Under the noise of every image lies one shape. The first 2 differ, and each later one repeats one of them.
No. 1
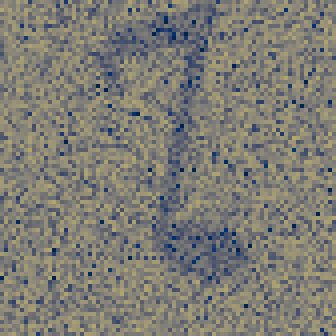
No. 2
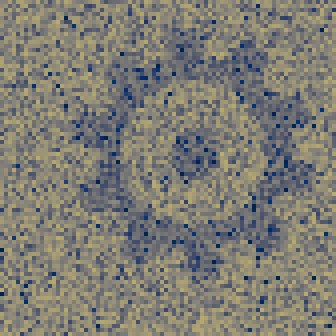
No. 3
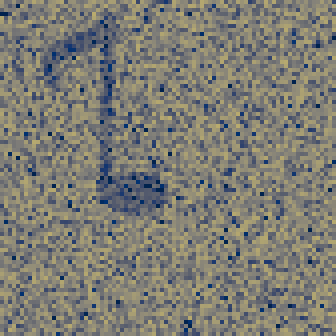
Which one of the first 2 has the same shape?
1
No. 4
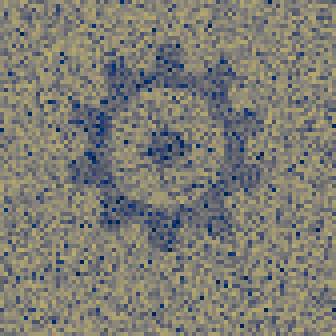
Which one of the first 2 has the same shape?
2
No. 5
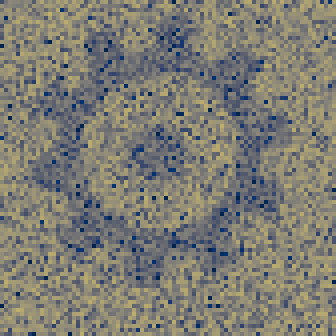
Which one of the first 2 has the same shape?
2
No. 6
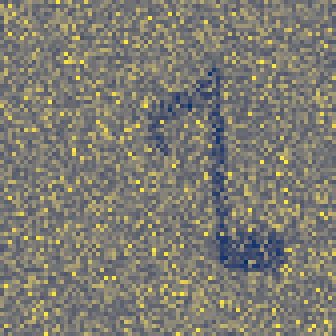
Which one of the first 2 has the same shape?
1
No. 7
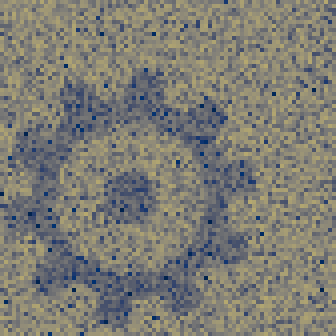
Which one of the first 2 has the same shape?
2
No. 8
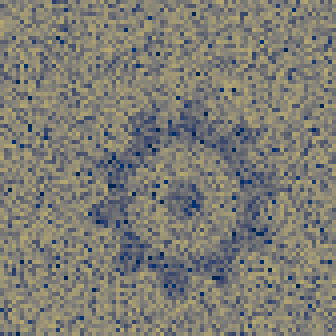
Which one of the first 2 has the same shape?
2
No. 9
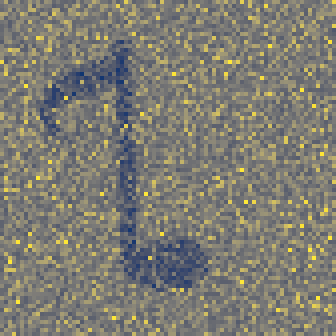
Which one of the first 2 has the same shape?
1
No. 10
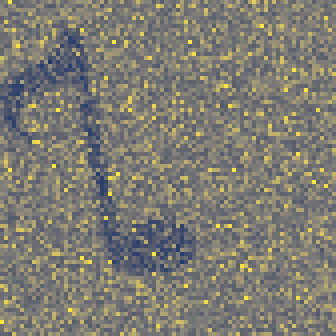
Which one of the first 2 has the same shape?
1
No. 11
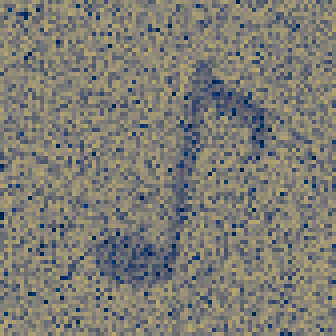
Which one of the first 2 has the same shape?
1
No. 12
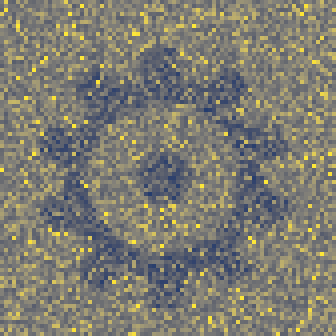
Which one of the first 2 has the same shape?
2
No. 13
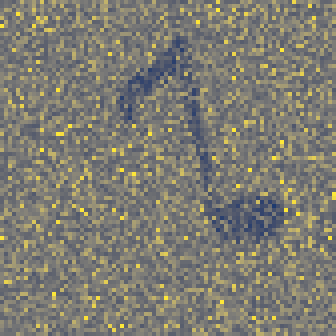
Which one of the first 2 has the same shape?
1
